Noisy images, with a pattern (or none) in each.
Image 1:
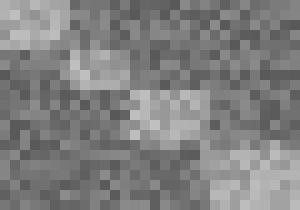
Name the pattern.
blocks along the diagonal
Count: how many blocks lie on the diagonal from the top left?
4
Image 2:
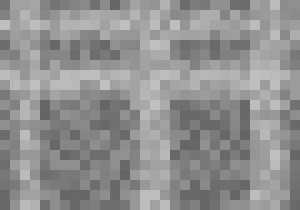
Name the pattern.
bands of rows crossing bands of columns
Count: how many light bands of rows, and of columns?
2 and 3
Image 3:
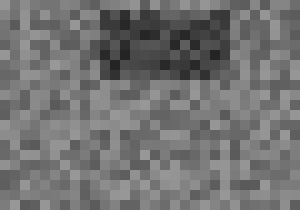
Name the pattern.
one block
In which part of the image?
top middle
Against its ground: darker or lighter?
darker
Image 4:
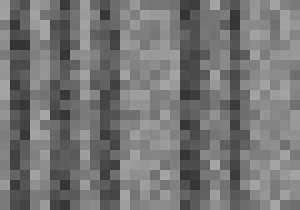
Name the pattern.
bands of columns
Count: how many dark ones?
5
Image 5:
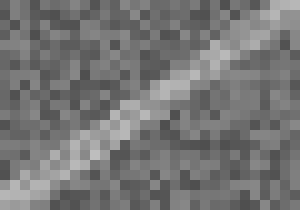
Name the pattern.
a diagonal band
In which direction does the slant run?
bottom left to top right
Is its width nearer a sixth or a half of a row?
a sixth
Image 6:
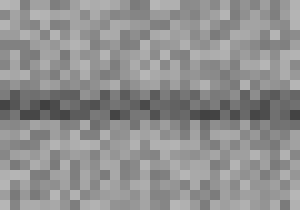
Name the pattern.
one band of rows
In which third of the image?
middle
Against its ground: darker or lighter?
darker
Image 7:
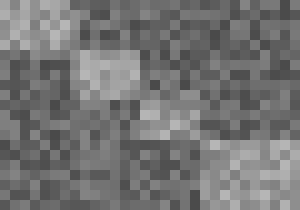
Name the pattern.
blocks along the diagonal
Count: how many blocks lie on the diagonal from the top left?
4
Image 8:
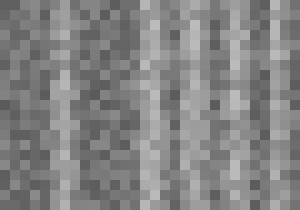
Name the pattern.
bands of columns
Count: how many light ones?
5
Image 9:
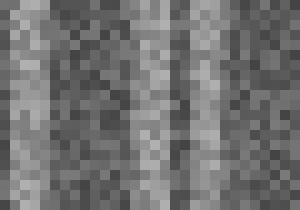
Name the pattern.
bands of columns
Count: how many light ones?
3
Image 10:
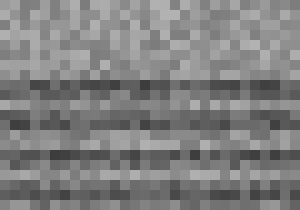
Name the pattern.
bands of rows
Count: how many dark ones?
4
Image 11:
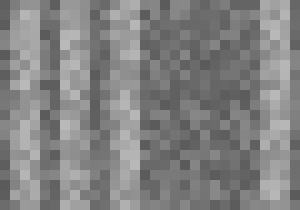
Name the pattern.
bands of columns
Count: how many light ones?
4
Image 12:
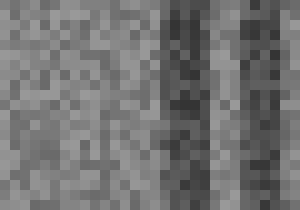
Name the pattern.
bands of columns
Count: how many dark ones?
2
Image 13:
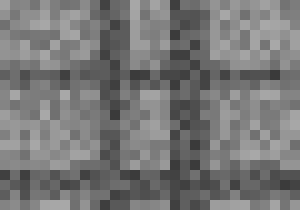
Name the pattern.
bands of rows crossing bands of columns
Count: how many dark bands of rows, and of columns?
2 and 2
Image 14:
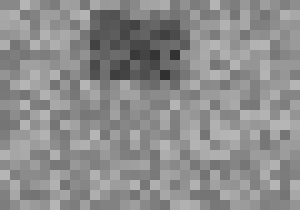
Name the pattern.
one block
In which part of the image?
top middle
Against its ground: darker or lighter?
darker
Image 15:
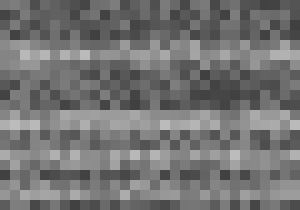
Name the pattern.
bands of rows
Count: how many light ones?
4
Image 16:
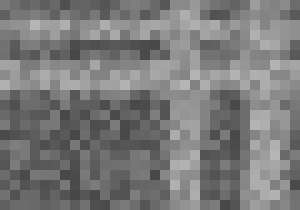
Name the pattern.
bands of rows crossing bands of columns
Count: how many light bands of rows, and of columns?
2 and 2
